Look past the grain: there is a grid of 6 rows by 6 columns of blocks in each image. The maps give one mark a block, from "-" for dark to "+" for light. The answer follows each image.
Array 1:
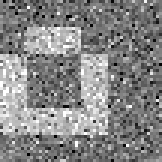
------
-++---
+--+--
+--+--
++++--
------
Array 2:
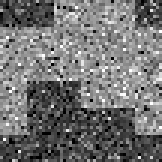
--+++-
++++++
++++++
+--+++
+----+
------
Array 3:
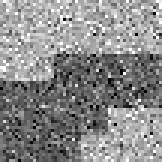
++++++
++++++
++----
------
----++
---+++
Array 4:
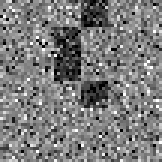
+++-++
++-+++
++-+++
+++-++
++++++
++++++
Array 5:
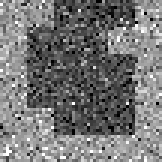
++---+
+---++
+----+
+----+
++---+
++++++
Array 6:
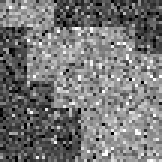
++----
-++++-
-+++++
--++++
---+++
---+++
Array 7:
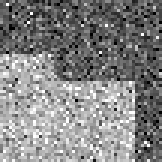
------
------
++----
+++++-
+++++-
+++++-
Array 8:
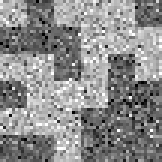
+-+++-
---+++
++-+-+
-+++--
+++---
--+---
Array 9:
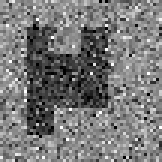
++++++
+-+-++
+---++
+---++
+-++++
++++++
